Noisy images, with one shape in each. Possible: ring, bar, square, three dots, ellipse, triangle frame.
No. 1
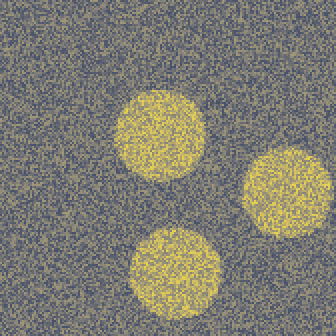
three dots
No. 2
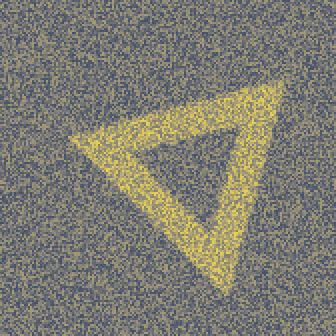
triangle frame
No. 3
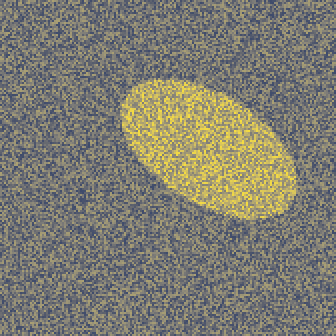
ellipse
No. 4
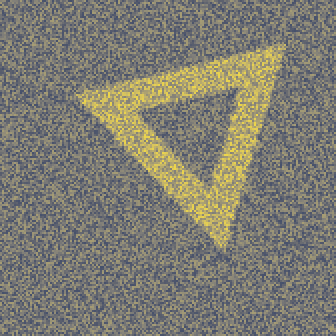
triangle frame
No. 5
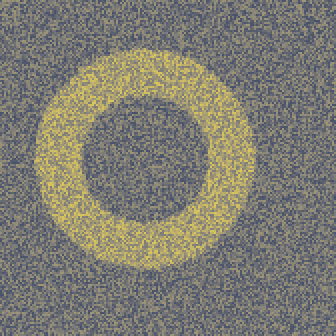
ring
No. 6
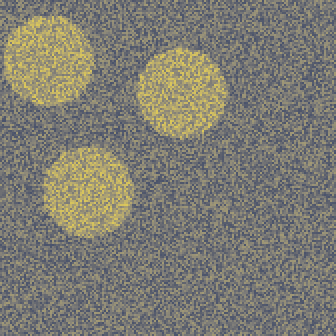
three dots
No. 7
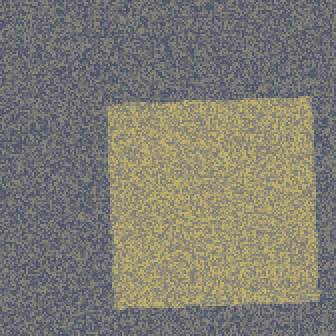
square
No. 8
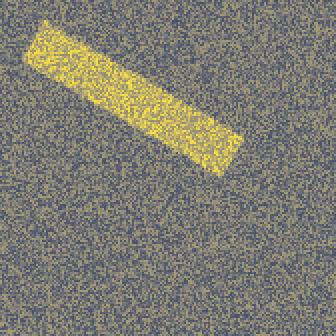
bar
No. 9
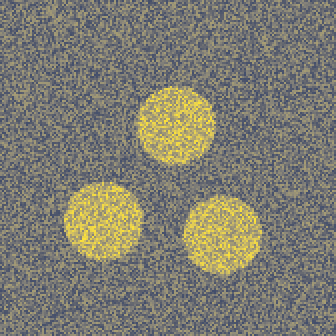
three dots
